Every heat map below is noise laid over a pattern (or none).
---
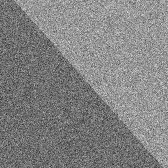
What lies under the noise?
a sharp edge
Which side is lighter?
top right
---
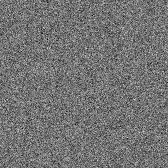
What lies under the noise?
only noise
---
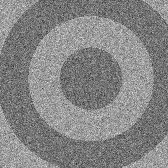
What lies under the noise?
rings round one point
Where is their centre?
centre
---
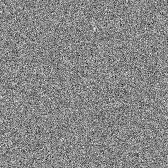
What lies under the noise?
only noise
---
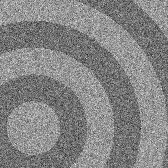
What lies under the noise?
rings round one point
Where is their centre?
bottom left
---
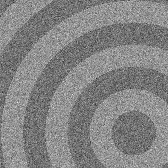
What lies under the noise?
rings round one point
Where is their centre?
bottom right
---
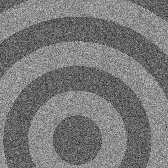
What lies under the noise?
rings round one point
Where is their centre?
bottom middle
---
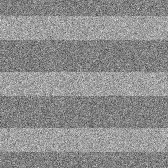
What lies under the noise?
horizontal stripes
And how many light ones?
3
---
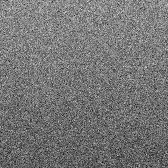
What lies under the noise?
a smooth slope
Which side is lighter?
top
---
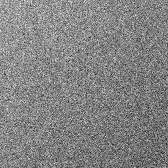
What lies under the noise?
a smooth slope
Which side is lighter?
top left
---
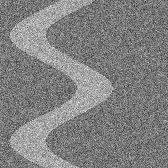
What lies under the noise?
a wavy band
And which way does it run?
top to bottom
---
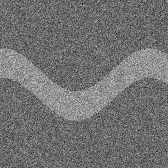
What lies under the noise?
a wavy band
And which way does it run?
left to right
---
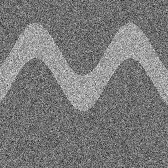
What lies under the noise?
a wavy band
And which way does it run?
left to right
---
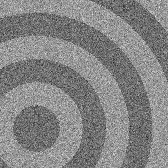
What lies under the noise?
rings round one point
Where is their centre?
bottom left
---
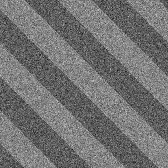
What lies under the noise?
diagonal stripes
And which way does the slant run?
top left to bottom right
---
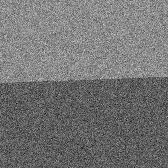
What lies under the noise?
a sharp edge
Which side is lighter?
top
